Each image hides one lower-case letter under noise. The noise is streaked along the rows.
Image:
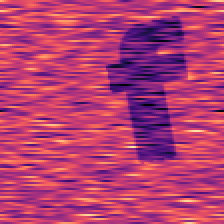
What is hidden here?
dark f
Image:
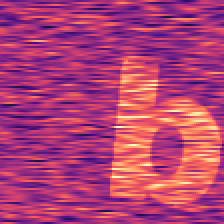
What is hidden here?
light b
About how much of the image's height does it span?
two thirds
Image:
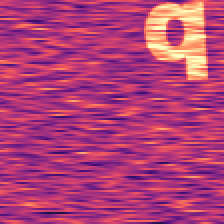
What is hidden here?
light q, top right
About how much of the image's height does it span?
a third
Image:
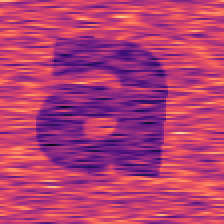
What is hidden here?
dark a
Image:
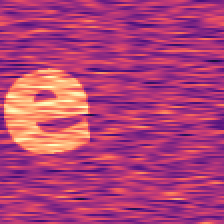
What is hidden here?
light e, middle left
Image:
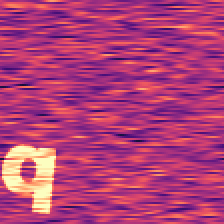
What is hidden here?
light q, bottom left
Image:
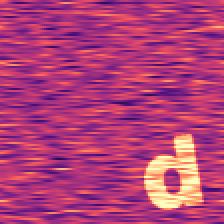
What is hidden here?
light d, bottom right
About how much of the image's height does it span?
a third
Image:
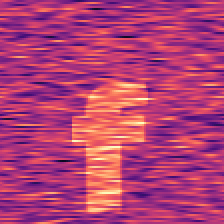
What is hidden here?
light f
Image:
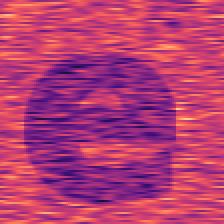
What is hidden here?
dark e
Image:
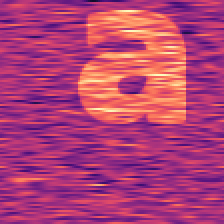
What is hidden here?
light a
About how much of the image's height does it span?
half
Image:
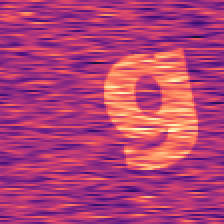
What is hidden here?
light g
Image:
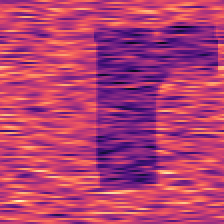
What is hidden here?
dark r
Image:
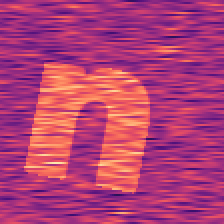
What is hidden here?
light n
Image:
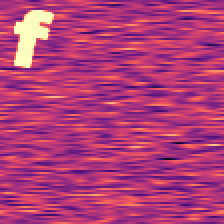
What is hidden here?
light f, top left
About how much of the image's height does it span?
a quarter
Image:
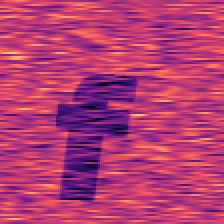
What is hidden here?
dark f
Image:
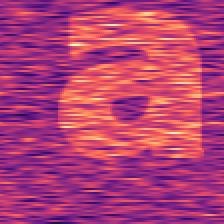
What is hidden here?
light a
